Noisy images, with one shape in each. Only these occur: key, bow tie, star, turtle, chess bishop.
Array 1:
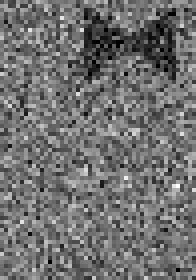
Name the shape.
bow tie
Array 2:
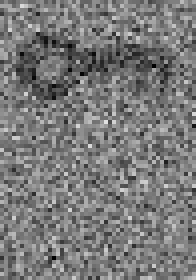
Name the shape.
key
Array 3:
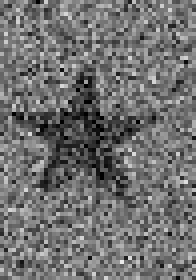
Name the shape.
star
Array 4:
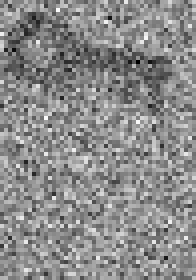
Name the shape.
key
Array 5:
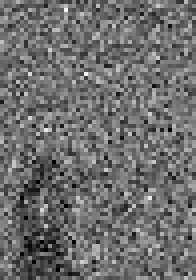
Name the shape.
chess bishop
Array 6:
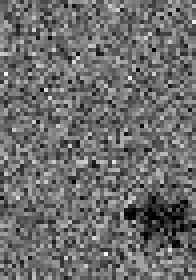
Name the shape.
turtle
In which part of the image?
bottom right
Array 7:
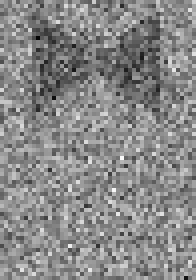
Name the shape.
bow tie
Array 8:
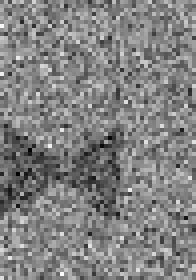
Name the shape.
bow tie
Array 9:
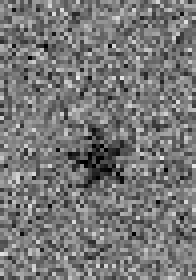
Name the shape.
star
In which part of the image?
centre
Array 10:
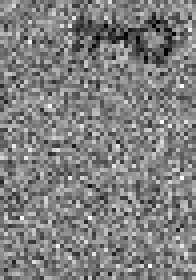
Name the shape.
key
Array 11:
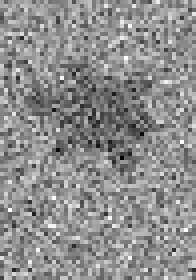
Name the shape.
turtle
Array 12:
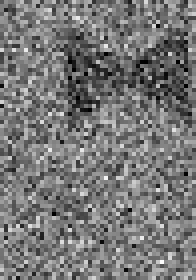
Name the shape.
bow tie
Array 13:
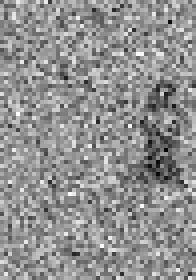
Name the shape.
chess bishop
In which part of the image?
middle right
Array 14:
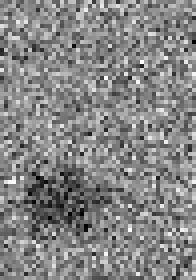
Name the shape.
turtle
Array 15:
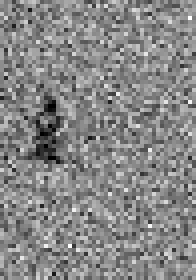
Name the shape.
chess bishop
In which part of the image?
middle left
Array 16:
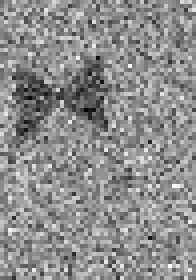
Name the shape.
bow tie
